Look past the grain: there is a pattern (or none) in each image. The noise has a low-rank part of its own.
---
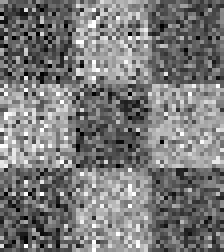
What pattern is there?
a checkerboard
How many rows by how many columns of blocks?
3 by 3
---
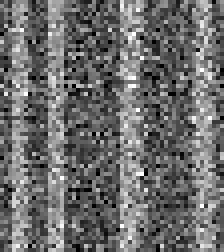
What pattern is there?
bands of columns
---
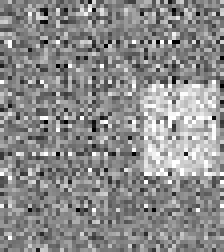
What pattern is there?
one block
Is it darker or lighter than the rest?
lighter
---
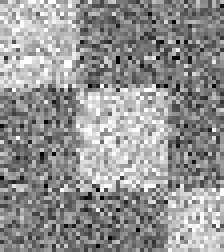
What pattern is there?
blocks along the diagonal
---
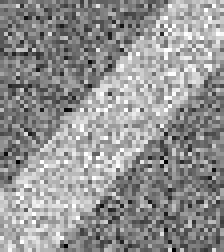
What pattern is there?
a diagonal band
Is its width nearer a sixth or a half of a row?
a half
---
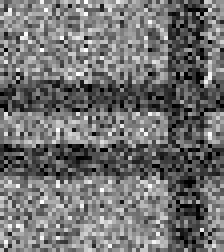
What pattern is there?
bands of rows crossing bands of columns
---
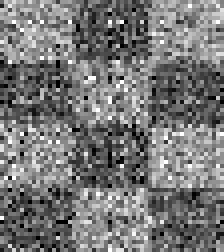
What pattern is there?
a checkerboard
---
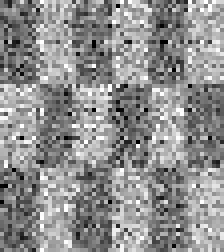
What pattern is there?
a checkerboard
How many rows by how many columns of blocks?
3 by 6
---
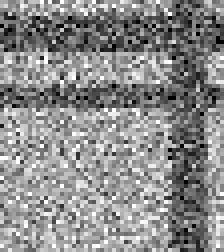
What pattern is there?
bands of rows crossing bands of columns
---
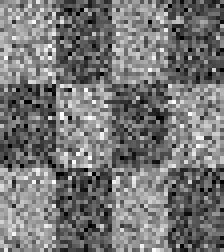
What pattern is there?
a checkerboard
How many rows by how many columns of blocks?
3 by 4
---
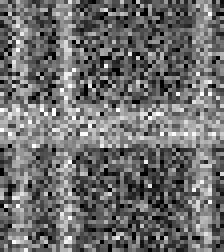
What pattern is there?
bands of rows crossing bands of columns
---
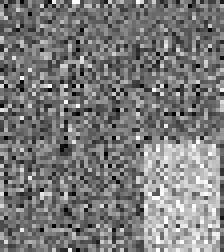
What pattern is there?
one block
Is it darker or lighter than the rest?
lighter
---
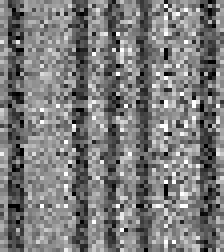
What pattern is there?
bands of columns
